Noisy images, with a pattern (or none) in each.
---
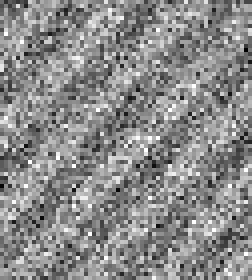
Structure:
diagonal stripes
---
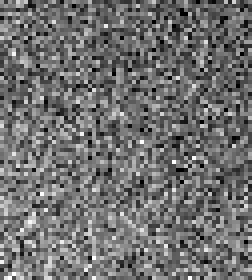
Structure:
a smooth slope
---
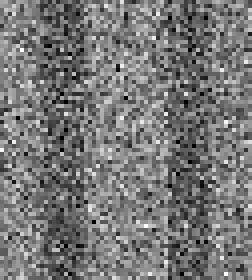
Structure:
vertical stripes
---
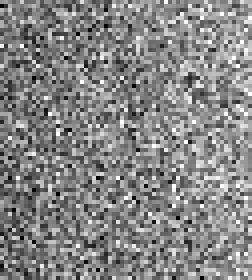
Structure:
a smooth slope
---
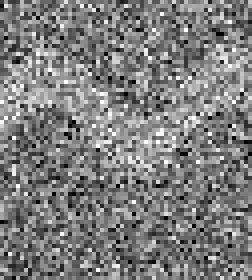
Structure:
a wavy band
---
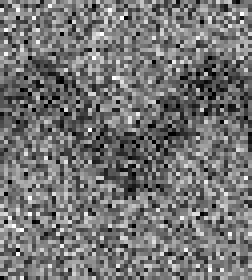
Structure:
a wavy band
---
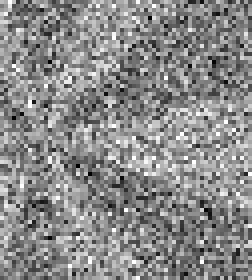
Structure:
spokes from one point
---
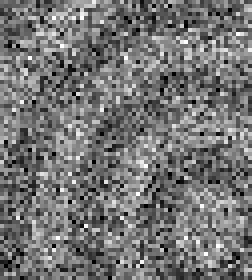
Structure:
rings round one point
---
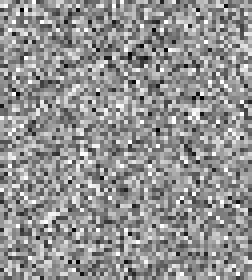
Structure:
only noise
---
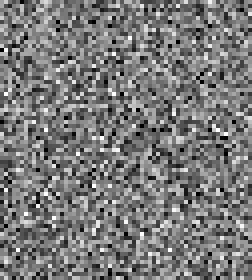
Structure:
only noise
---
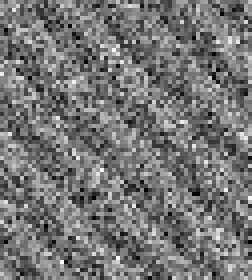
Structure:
diagonal stripes
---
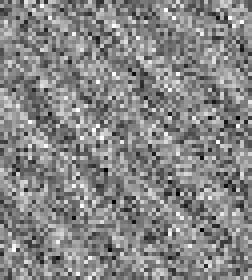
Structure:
diagonal stripes
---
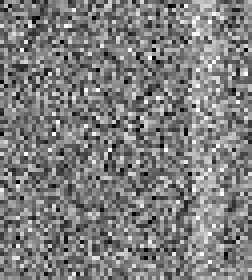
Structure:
one vertical stripe
